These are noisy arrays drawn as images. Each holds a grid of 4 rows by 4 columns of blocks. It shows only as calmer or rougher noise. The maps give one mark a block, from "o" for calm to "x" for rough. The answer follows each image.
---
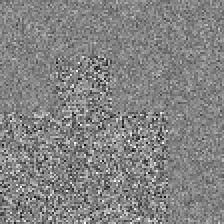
o o o o
o x o o
x x x o
x x x o
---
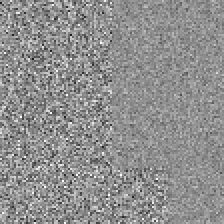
x x o o
x x o o
x x o o
x x x o
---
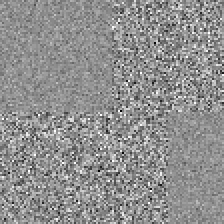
o o x x
o o x x
x x x o
x x x o
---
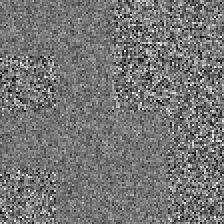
o o x x
x o x x
o o o x
x o o x
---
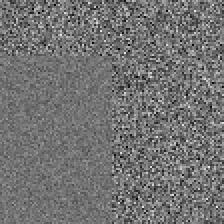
x x x x
o o x x
o o x x
o o x x
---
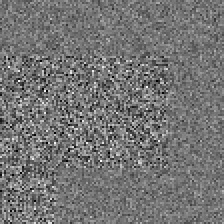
o o o o
x x x o
x x x o
x o o o
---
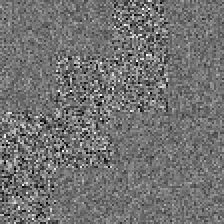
o o x o
o x x o
x x o o
x o o o
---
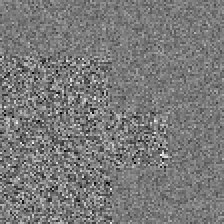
o o o o
x x o o
x x x o
x x o o
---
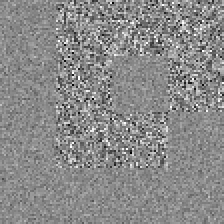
o x x x
o x o x
o x x o
o o o o
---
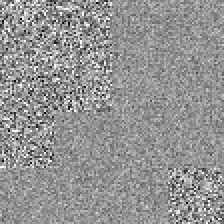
x x o o
x x o o
x o o o
o o o x
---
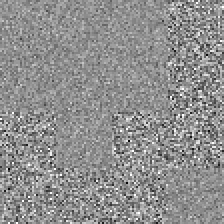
o o o x
o o o x
x o x x
x x x o
